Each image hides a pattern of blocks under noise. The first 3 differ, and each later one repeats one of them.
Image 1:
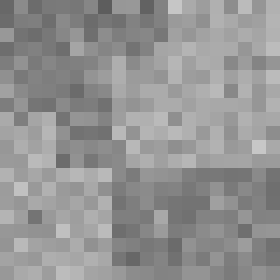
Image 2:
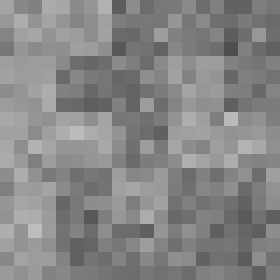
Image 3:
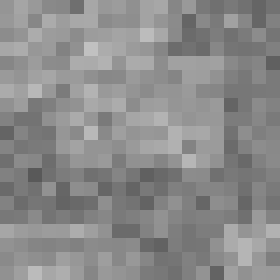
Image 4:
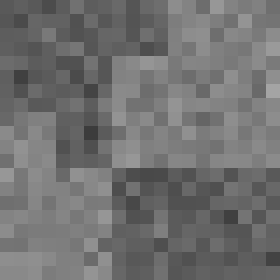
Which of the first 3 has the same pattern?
1
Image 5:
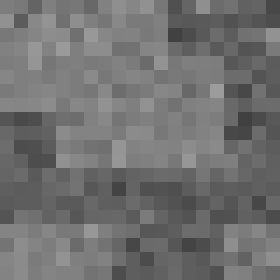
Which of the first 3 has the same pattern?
3
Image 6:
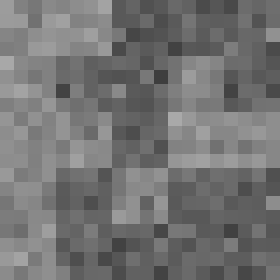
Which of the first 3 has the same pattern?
2
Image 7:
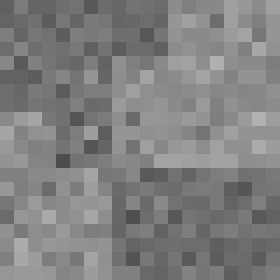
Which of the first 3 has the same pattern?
1
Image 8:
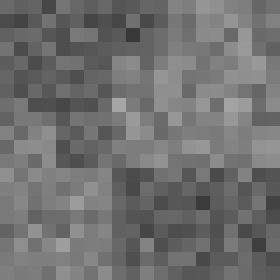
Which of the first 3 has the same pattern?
1
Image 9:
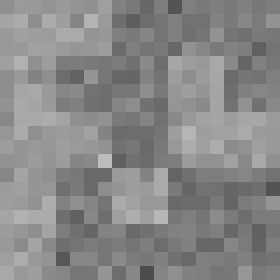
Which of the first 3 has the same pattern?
2
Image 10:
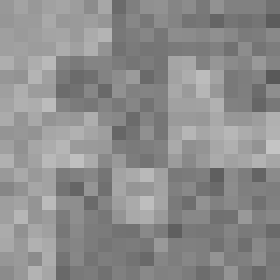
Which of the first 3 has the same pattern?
2
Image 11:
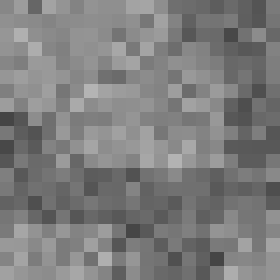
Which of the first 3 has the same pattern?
3
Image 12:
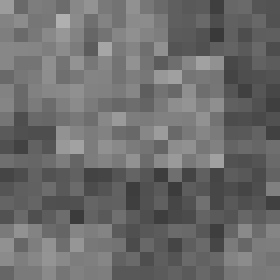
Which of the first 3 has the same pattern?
3
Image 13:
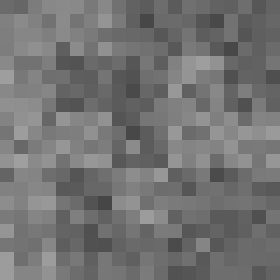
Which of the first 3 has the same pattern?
2
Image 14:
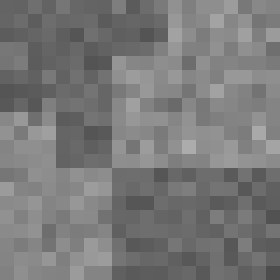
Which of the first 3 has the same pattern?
1
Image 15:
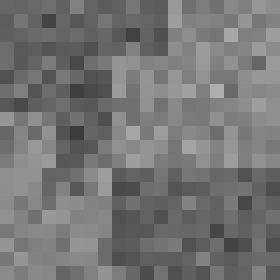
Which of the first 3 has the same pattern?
1
